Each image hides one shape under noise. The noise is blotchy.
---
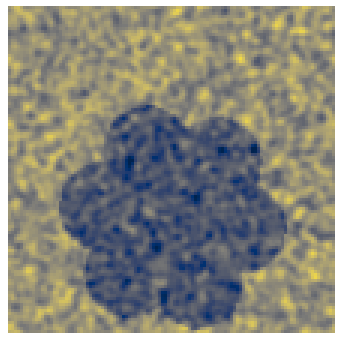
flower
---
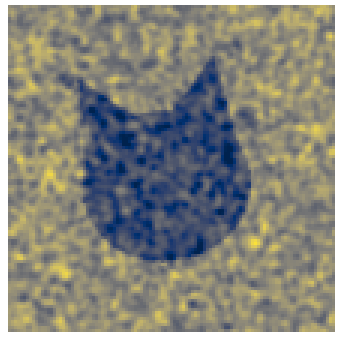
cat's head
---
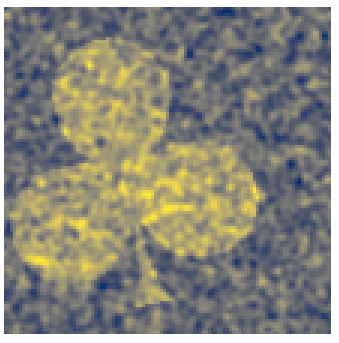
club
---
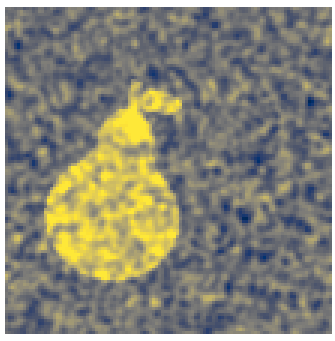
pear
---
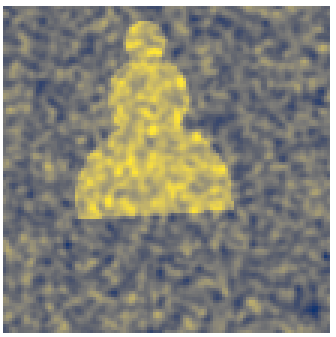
chess pawn
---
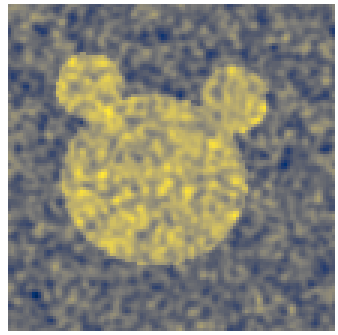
bear's head
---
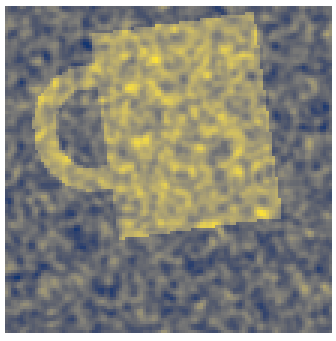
cup
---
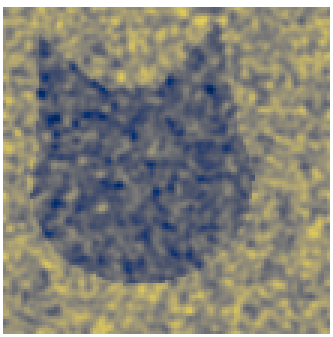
cat's head
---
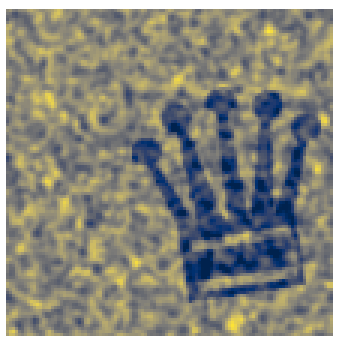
chess queen
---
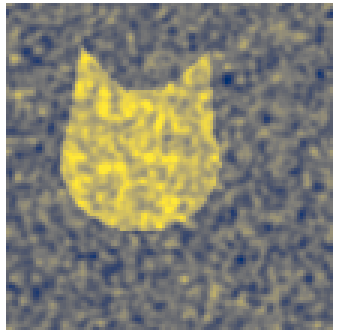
cat's head
